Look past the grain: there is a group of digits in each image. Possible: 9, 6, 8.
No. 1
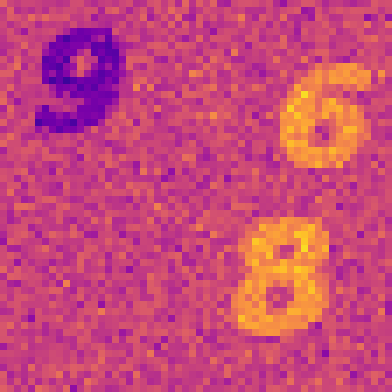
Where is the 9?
top left
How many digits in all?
3
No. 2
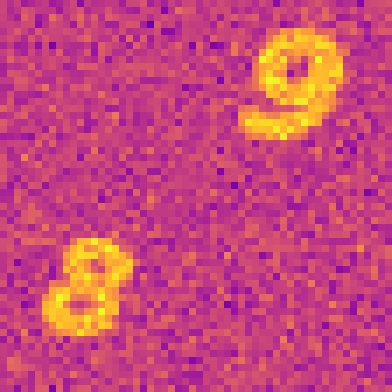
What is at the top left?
nothing
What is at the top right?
9
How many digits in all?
2
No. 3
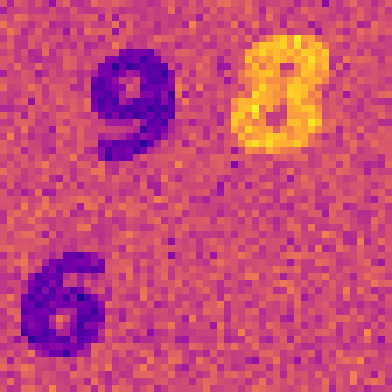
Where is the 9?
top left
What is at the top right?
8
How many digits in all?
3
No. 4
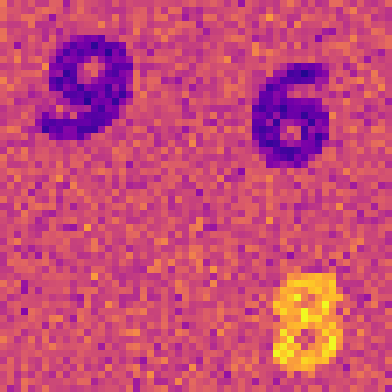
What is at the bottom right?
8
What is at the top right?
6
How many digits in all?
3
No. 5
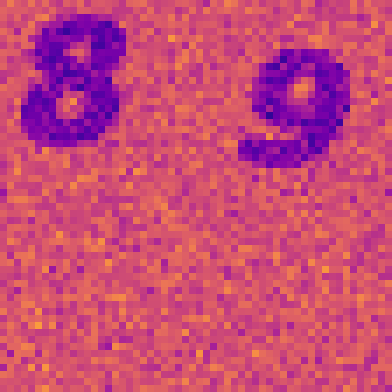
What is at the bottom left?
nothing
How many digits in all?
2
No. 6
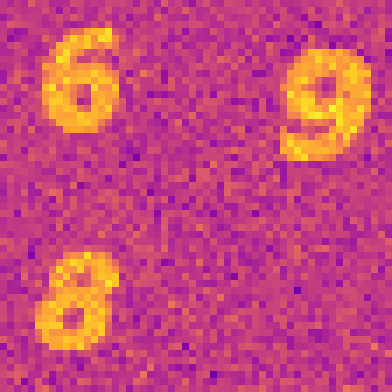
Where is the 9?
top right
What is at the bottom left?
8
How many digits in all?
3
